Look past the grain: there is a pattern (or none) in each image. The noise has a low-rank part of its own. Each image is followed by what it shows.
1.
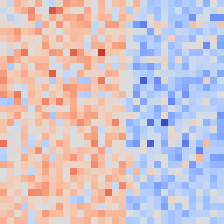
a sharp edge
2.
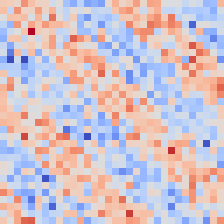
diagonal stripes
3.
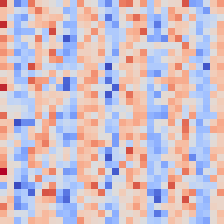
vertical stripes
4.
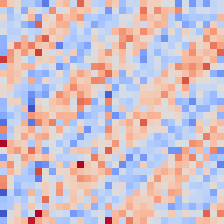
diagonal stripes
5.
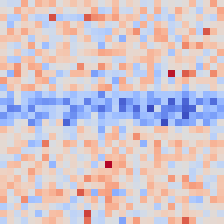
one horizontal stripe
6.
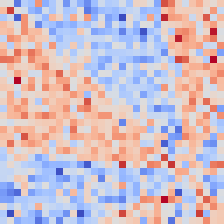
spokes from one point
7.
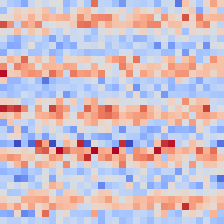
horizontal stripes
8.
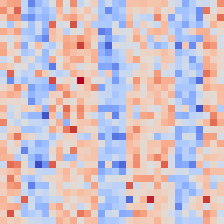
vertical stripes
